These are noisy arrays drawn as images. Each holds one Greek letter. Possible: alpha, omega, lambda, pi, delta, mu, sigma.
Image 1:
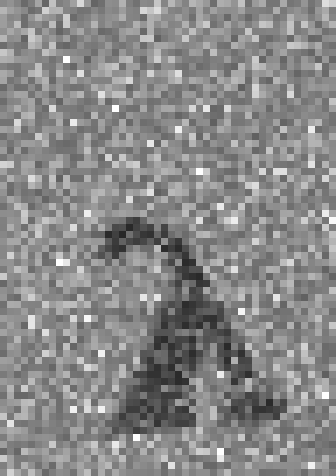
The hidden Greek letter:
lambda
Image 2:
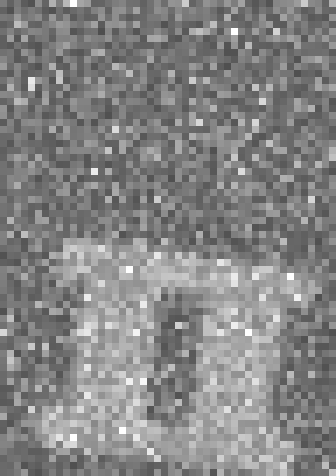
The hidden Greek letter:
pi
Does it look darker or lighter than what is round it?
lighter
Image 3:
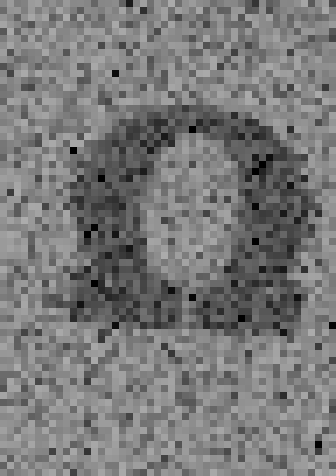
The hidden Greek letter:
omega
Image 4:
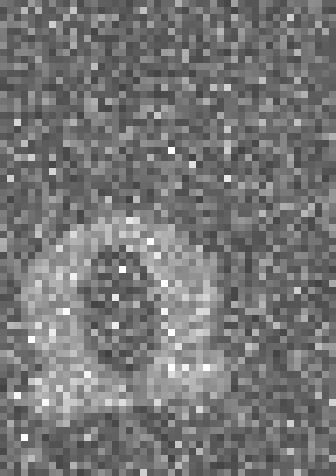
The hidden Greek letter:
omega
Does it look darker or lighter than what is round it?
lighter
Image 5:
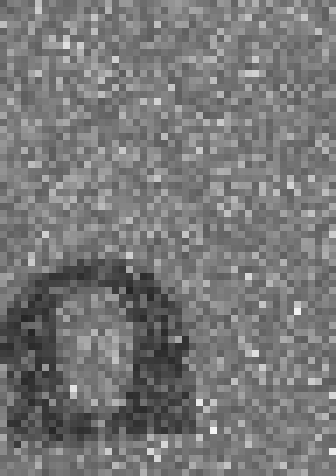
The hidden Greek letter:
omega
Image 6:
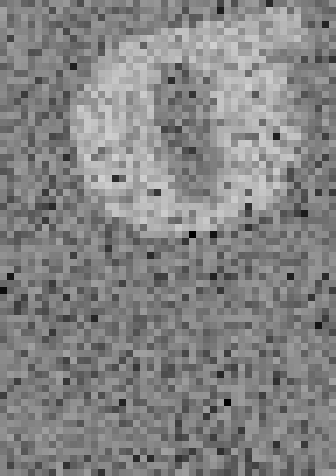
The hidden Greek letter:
sigma
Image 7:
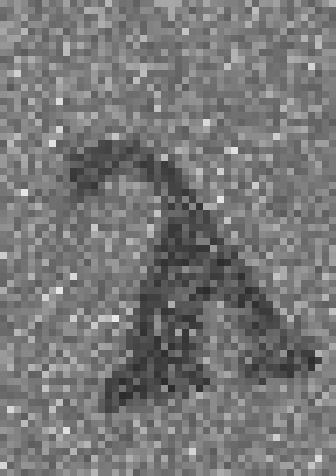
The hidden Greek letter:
lambda
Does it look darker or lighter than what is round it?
darker
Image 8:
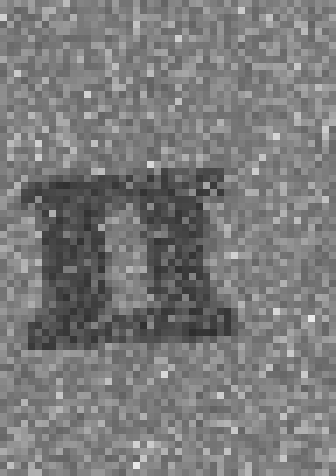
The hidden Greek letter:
pi
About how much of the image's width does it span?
two thirds
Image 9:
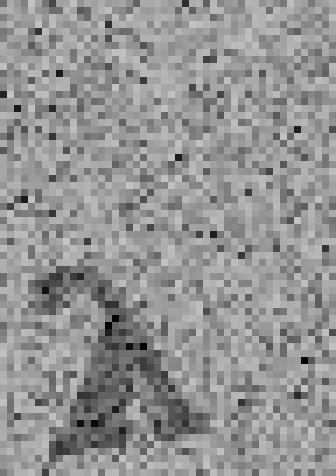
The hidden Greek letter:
lambda
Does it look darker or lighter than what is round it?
darker
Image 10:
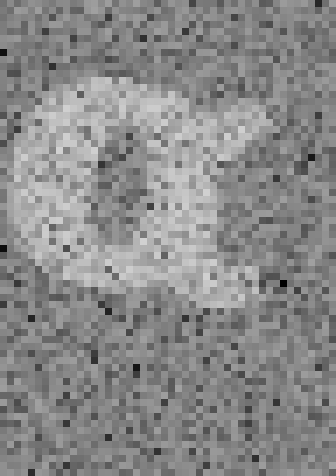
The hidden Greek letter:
alpha
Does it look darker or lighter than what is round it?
lighter
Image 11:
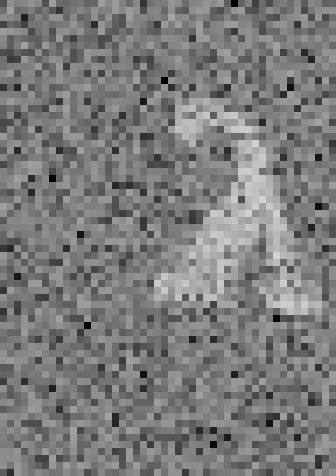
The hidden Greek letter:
lambda
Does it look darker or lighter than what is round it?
lighter
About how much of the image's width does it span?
half
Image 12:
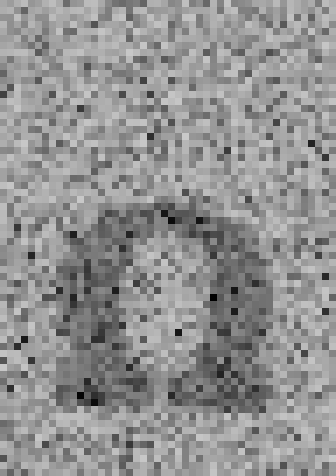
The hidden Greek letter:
omega
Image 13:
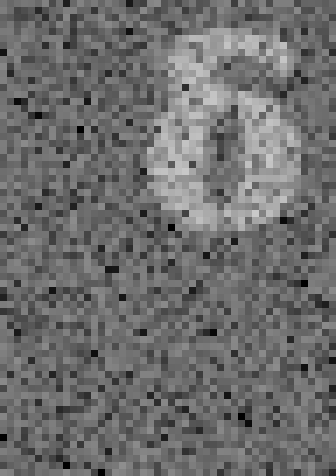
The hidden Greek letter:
delta
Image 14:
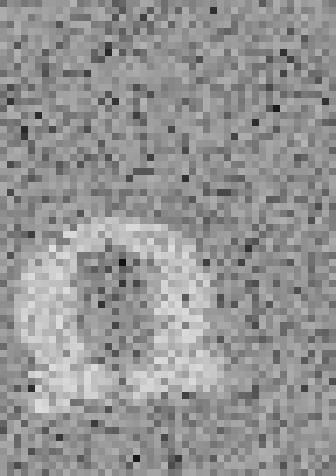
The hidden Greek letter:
omega
